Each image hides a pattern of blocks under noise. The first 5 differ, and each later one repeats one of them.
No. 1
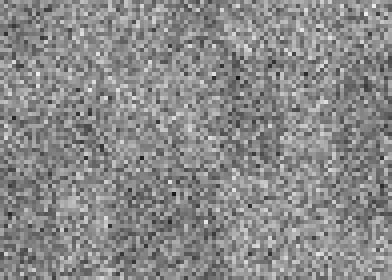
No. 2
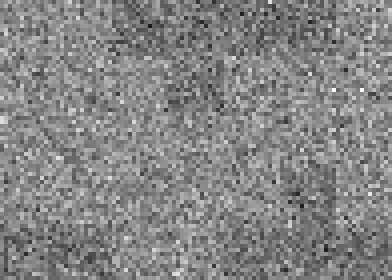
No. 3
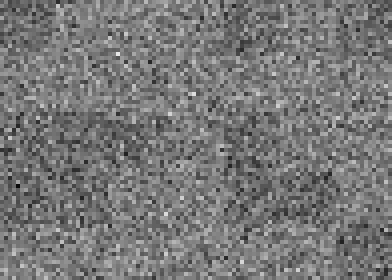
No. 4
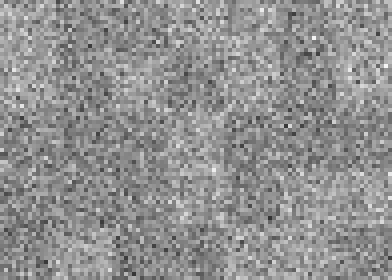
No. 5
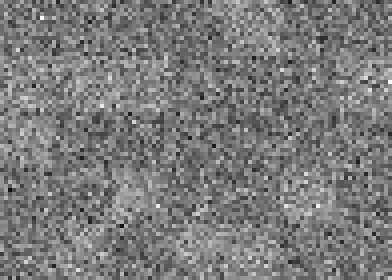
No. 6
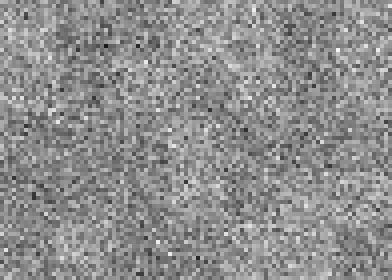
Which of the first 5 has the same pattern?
4
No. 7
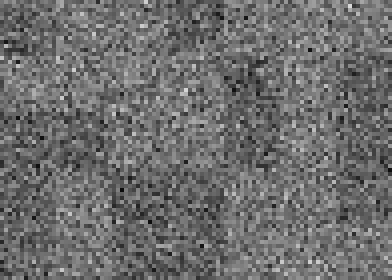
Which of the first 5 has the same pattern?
1
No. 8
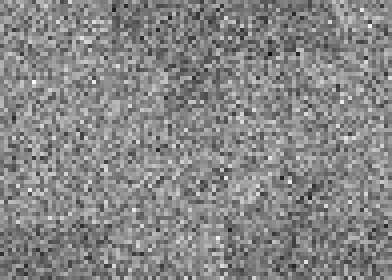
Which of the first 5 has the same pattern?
2
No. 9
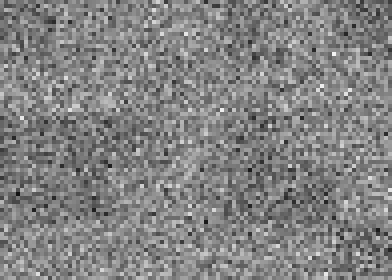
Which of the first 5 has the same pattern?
3
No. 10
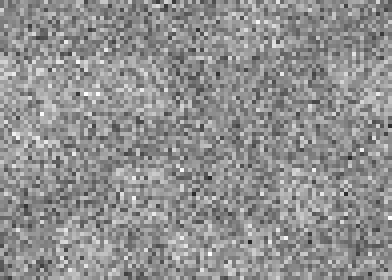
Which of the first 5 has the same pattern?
5
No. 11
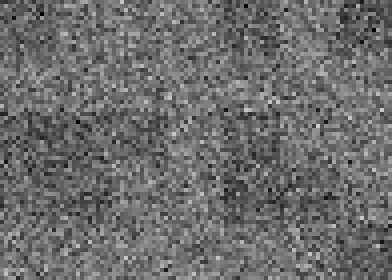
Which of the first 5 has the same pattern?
3
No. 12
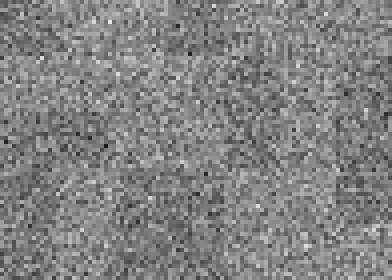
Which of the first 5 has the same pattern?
1
